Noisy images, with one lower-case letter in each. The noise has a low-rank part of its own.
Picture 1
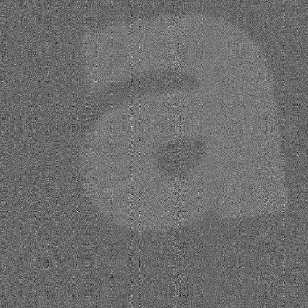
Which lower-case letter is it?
a
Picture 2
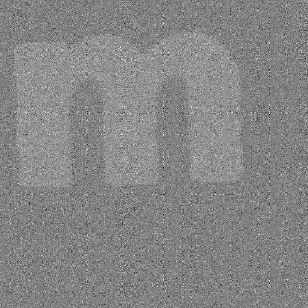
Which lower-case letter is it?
m
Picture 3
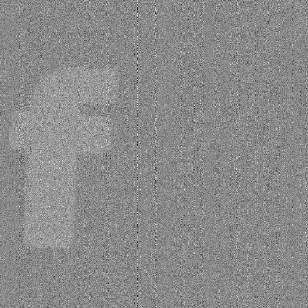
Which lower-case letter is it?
f
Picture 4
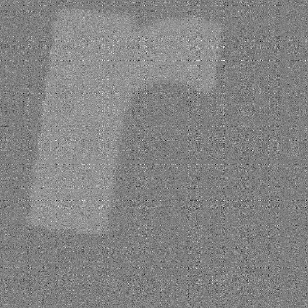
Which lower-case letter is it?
r
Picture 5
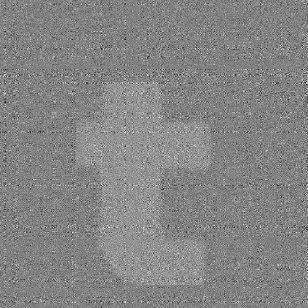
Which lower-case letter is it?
t
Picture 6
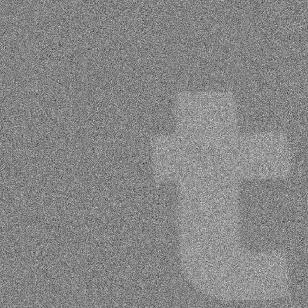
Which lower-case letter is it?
t
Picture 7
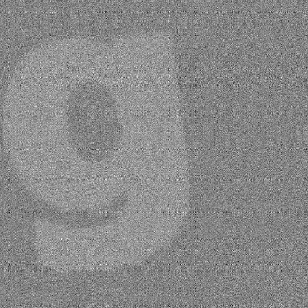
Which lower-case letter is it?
g
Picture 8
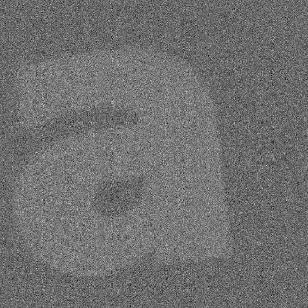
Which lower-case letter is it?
a
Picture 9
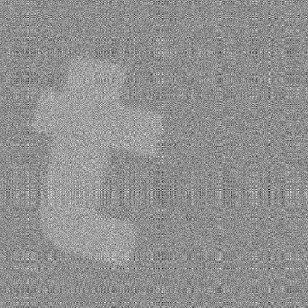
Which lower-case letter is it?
t
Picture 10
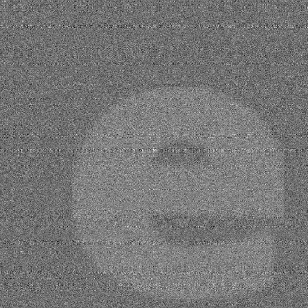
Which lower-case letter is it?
e
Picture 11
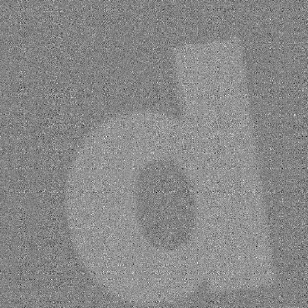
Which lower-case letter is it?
d
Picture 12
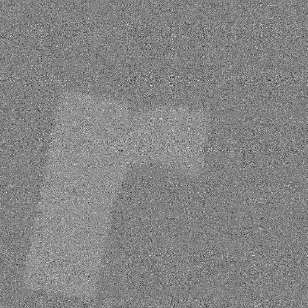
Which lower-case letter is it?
r
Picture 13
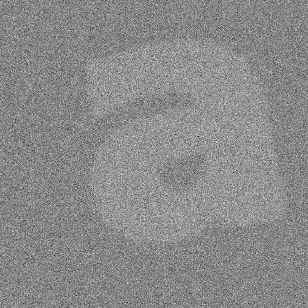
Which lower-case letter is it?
a
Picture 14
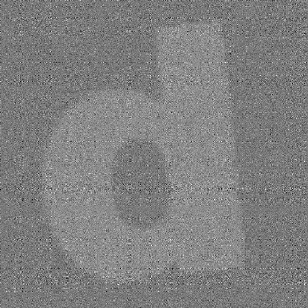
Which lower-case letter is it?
d
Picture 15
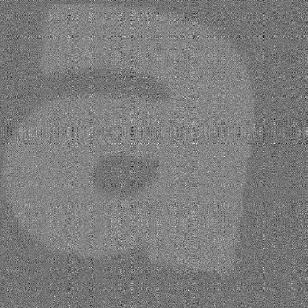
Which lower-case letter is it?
a
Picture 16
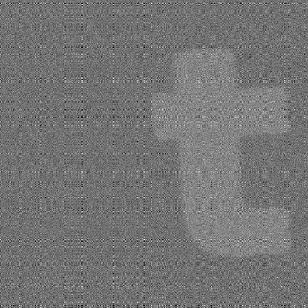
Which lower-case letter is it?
t
